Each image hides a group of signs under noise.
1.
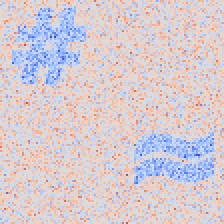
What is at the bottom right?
approximately sign
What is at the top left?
hash sign
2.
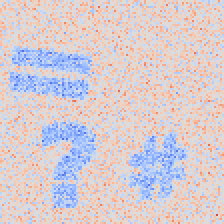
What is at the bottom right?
hash sign
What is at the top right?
nothing
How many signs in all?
3
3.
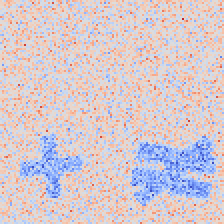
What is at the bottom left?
plus sign
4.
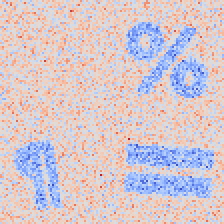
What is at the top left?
nothing
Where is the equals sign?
bottom right
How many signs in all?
3
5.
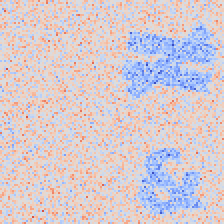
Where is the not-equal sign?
top right
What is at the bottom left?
nothing
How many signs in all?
2
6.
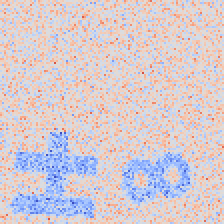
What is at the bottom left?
plus-minus sign
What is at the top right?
nothing
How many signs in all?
2
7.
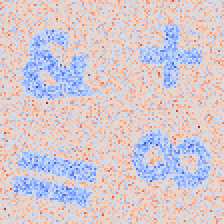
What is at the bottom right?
infinity sign
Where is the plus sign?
top right
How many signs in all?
4
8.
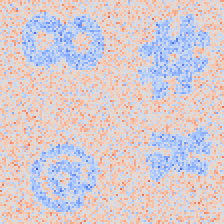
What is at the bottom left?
at sign
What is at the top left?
infinity sign
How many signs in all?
4
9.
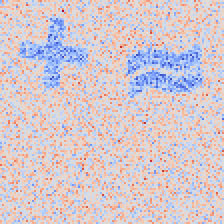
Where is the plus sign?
top left
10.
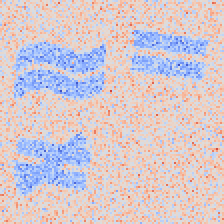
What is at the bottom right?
nothing
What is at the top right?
equals sign
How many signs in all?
3
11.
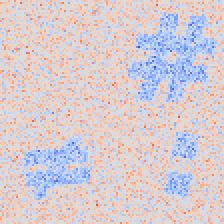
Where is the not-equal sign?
bottom left
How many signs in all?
3
